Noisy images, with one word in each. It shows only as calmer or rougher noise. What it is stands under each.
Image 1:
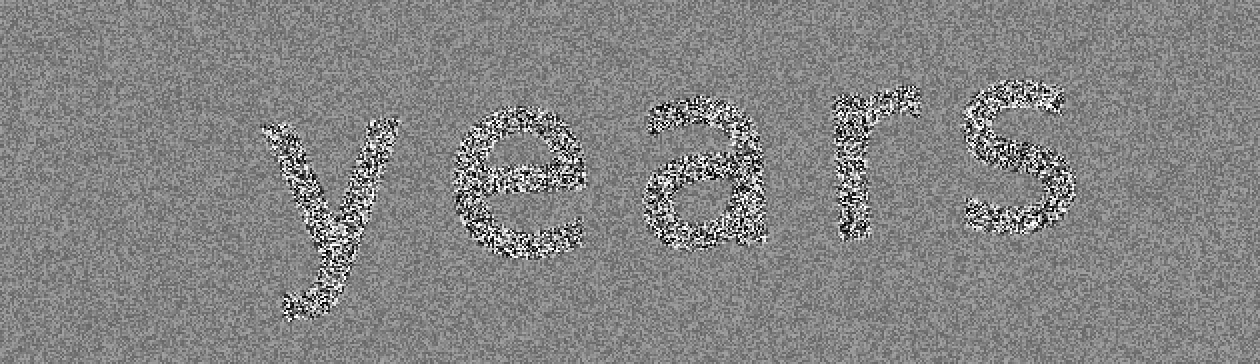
years
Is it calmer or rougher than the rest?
rougher
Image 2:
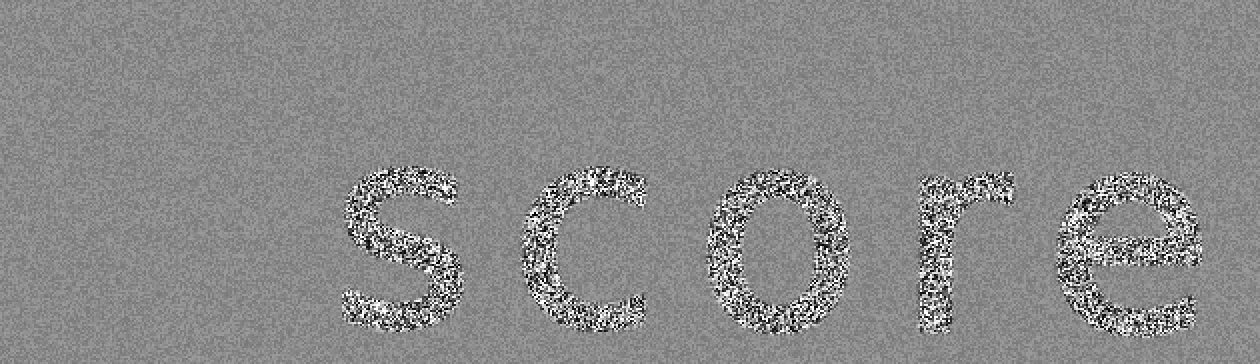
score
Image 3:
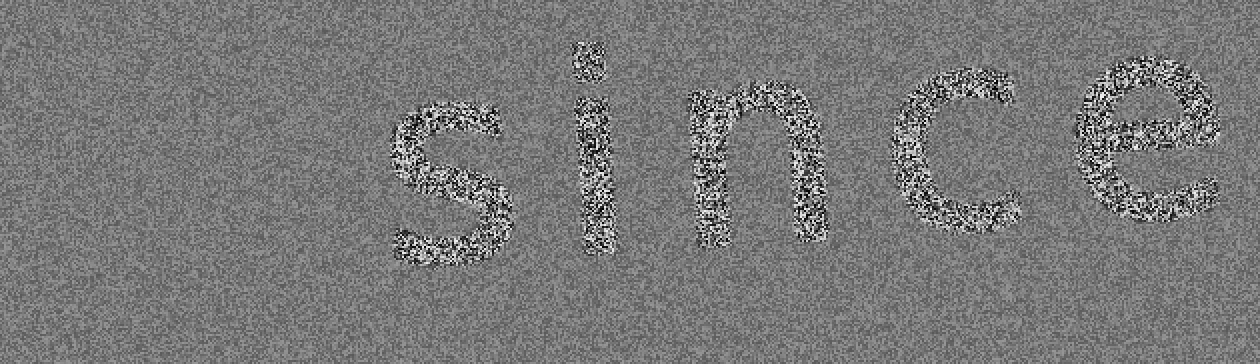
since
